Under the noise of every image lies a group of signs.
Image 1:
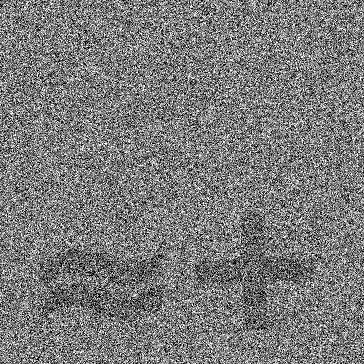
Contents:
bottom left: dark approximately sign; bottom right: dark plus sign
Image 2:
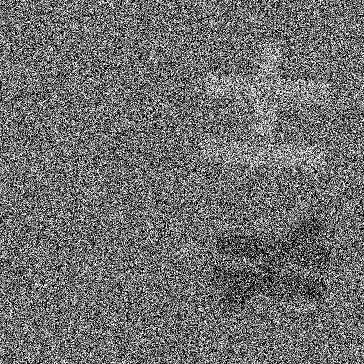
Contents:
top right: light plus-minus sign; bottom right: dark not-equal sign
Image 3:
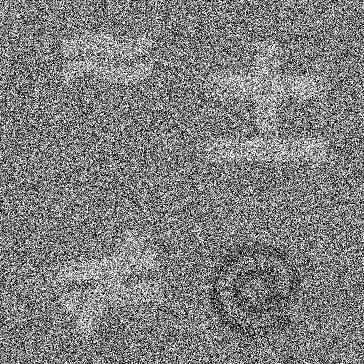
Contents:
top left: light approximately sign; top right: light plus-minus sign; bottom left: light not-equal sign; bottom right: dark at sign
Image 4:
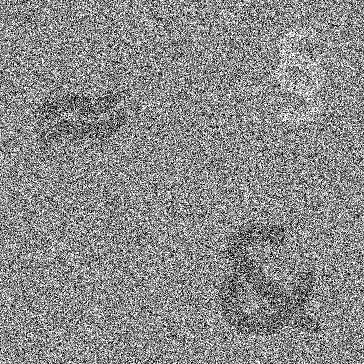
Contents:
top left: dark approximately sign; top right: light section sign; bottom right: dark ampersand
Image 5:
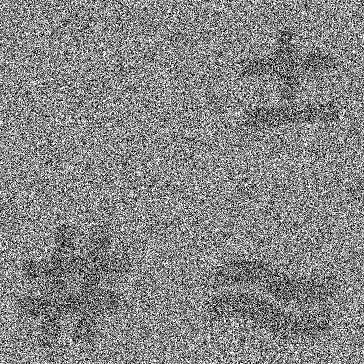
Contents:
top right: dark plus-minus sign; bottom left: dark hash sign; bottom right: dark approximately sign
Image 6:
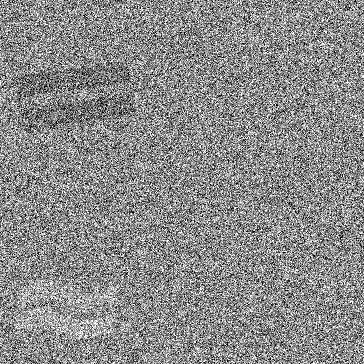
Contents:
top left: dark equals sign; bottom left: light approximately sign
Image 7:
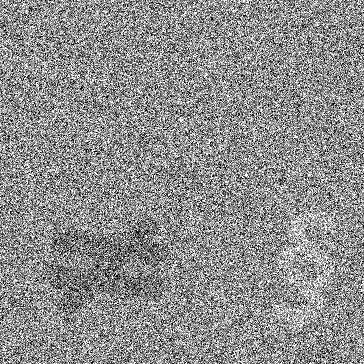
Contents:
bottom left: dark not-equal sign; bottom right: light section sign
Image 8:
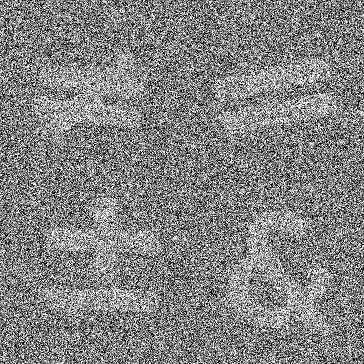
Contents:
top left: light not-equal sign; top right: light equals sign; bottom left: light plus-minus sign; bottom right: light ampersand
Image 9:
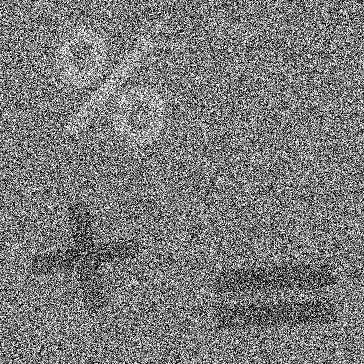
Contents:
top left: light percent sign; bottom left: dark plus sign; bottom right: dark equals sign
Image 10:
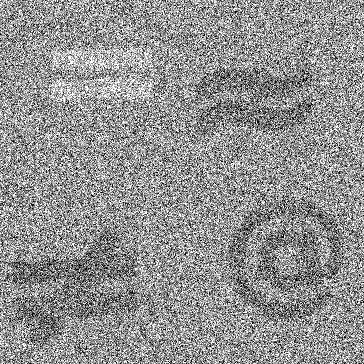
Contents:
top left: light equals sign; top right: dark approximately sign; bottom left: dark not-equal sign; bottom right: dark at sign
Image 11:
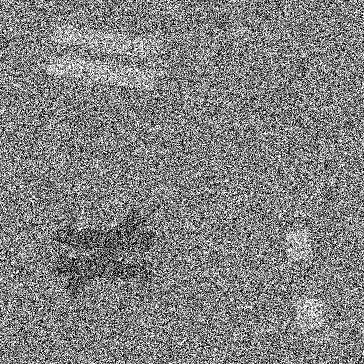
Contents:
top left: light equals sign; bottom left: dark not-equal sign; bottom right: light colon
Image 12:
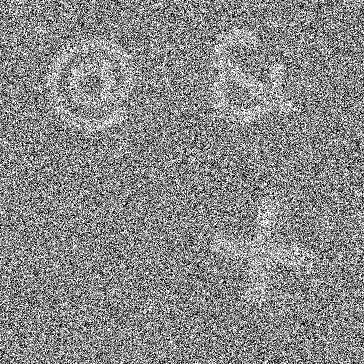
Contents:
top left: light at sign; top right: light ampersand; bottom right: light plus sign
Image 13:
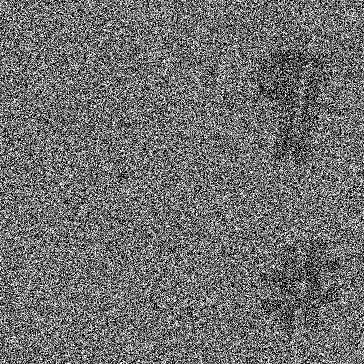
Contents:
top right: dark pilcrow; bottom right: dark hash sign
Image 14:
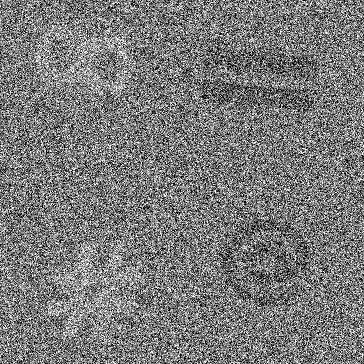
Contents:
top left: light infinity sign; top right: dark equals sign; bottom left: light hash sign; bottom right: dark at sign
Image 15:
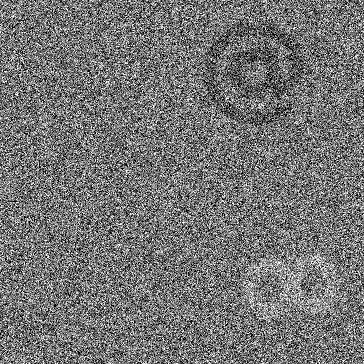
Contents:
top right: dark at sign; bottom right: light infinity sign
